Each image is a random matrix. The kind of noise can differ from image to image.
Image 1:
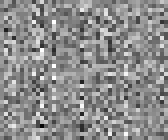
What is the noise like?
columns of uneven size
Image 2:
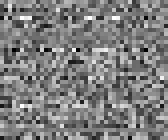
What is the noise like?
rows of uneven size
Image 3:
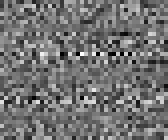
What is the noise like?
rows of uneven size
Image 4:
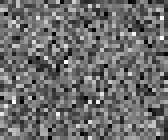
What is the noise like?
independent entries
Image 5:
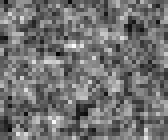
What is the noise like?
blotchy
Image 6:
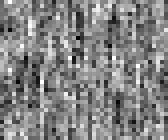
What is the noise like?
streaked along the columns
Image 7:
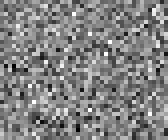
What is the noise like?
independent entries
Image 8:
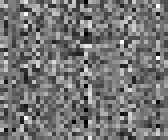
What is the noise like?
columns of uneven size
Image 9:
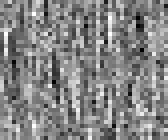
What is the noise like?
streaked along the columns
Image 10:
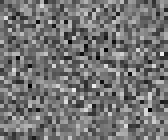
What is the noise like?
independent entries
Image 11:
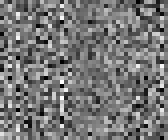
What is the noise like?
columns of uneven size
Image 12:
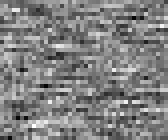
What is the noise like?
streaked along the rows
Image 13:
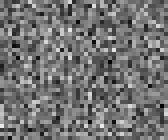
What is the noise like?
low rank plus noise
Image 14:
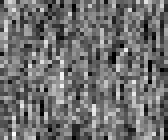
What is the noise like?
streaked along the columns
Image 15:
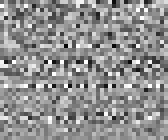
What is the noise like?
rows of uneven size
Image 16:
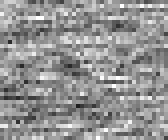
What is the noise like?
streaked along the rows
